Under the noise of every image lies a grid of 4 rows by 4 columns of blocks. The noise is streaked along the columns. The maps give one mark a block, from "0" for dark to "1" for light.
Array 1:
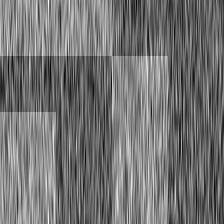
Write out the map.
1 1 0 0
0 0 1 0
1 0 1 0
1 0 1 0
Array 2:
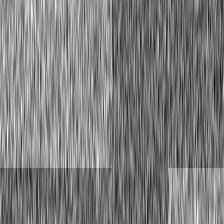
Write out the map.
1 1 0 0
1 1 0 0
1 1 0 0
0 0 0 1
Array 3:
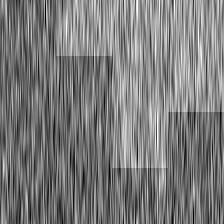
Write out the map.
0 1 1 1
0 0 1 1
0 0 1 0
0 0 0 0
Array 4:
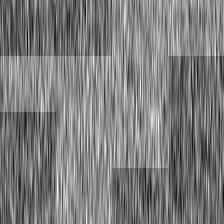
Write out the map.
0 0 1 1
1 1 1 0
0 1 1 0
0 1 0 0
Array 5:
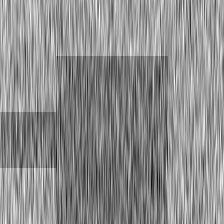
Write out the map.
1 1 1 1
1 0 0 1
0 0 0 1
1 0 0 1
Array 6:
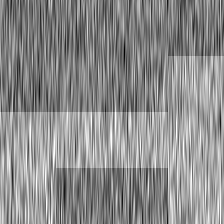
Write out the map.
0 0 0 0
0 0 0 1
1 1 1 1
1 0 0 1
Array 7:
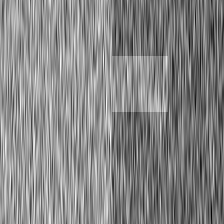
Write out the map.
1 1 0 0
1 1 1 0
1 1 0 0
1 1 0 0
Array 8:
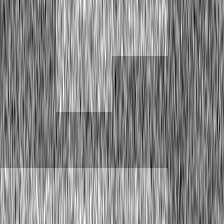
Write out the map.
0 1 1 0
0 1 0 0
0 0 0 0
1 1 1 0
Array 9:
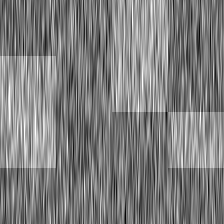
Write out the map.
0 0 1 0
1 0 1 0
1 0 0 1
0 0 0 0
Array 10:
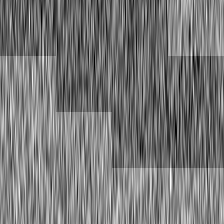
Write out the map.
0 0 0 1
1 0 0 0
1 1 0 0
1 1 1 1
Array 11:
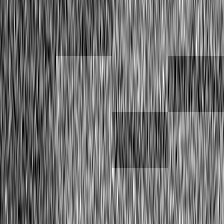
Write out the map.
0 0 1 1
0 1 1 0
0 1 0 1
0 1 1 1
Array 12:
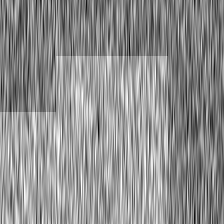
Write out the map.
0 0 0 0
0 1 1 0
1 1 1 0
1 1 1 0
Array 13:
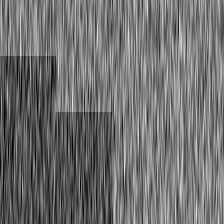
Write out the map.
1 1 1 1
0 1 1 1
0 0 1 1
0 0 1 1
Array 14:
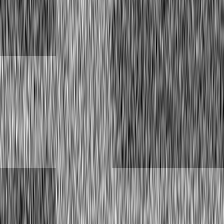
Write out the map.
0 1 0 0
1 1 0 0
1 1 0 0
0 1 1 1
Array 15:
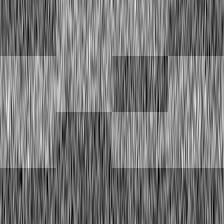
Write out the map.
0 1 1 0
1 1 0 1
1 0 1 1
0 0 0 0
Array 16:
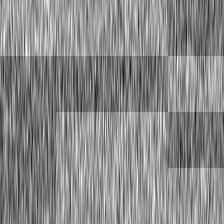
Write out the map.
1 1 1 0
0 0 0 1
0 1 1 0
0 1 1 1
